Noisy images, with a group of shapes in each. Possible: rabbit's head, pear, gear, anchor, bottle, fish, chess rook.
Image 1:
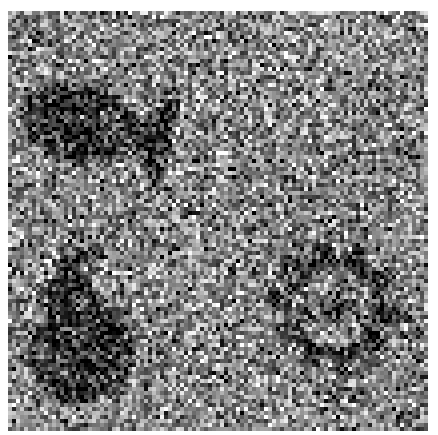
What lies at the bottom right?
gear
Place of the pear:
bottom left
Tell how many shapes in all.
3
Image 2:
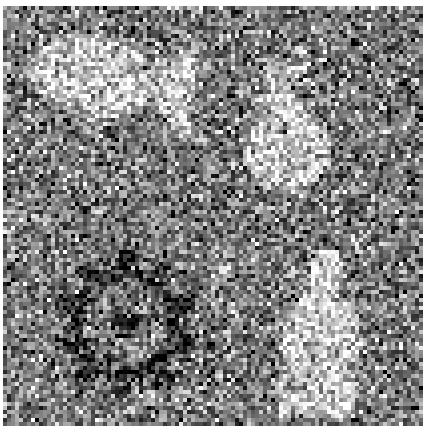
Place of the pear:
top right
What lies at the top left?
fish
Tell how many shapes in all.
4
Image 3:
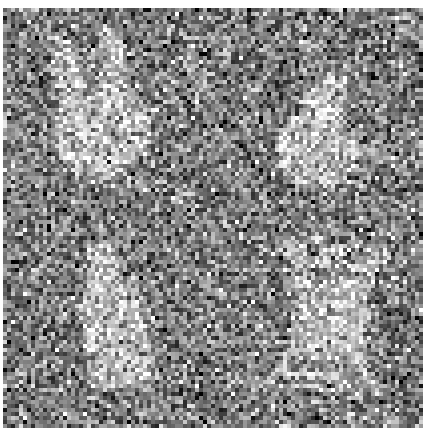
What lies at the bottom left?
bottle
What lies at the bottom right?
chess rook
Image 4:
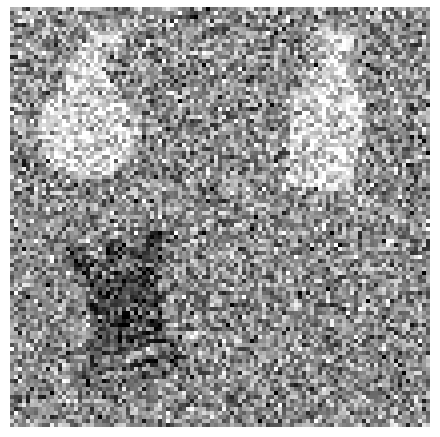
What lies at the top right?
bottle
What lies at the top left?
pear
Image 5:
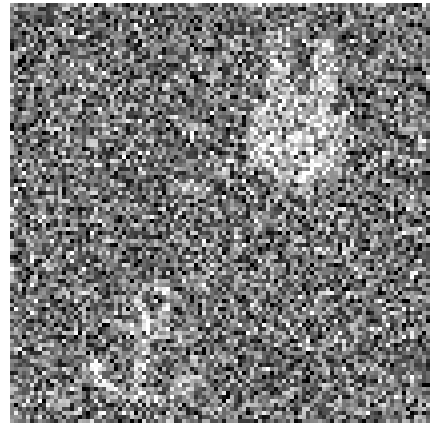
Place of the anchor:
bottom left
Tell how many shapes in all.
2
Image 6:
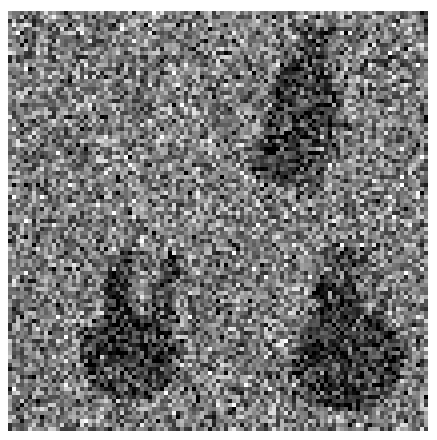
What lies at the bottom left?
rabbit's head
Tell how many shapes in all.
3
